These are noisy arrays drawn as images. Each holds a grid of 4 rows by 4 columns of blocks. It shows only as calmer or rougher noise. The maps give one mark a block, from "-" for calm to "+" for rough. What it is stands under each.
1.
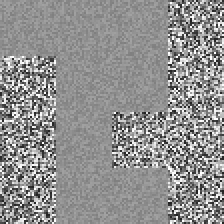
---+
+--+
+-++
+--+
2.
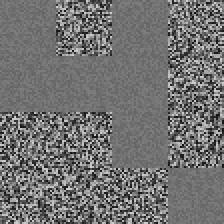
-+-+
---+
++-+
+++-
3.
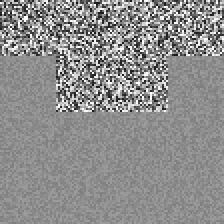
++++
-++-
----
----
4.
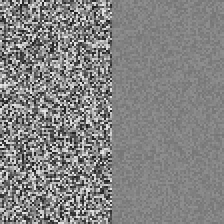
++--
++--
++--
++--
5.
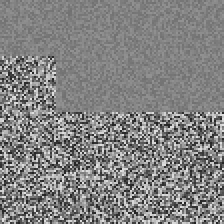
----
+---
++++
++++
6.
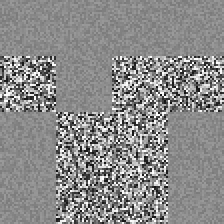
----
+-++
-++-
-++-
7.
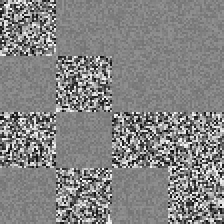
+---
-+--
+-++
-+-+
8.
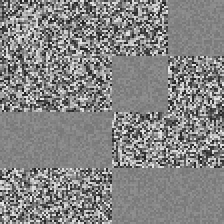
+++-
++-+
--++
++--
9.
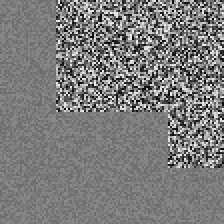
-+++
-+++
---+
----
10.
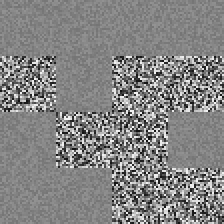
----
+-++
-++-
--++
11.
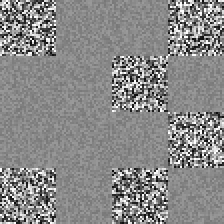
+--+
--+-
---+
+-+-
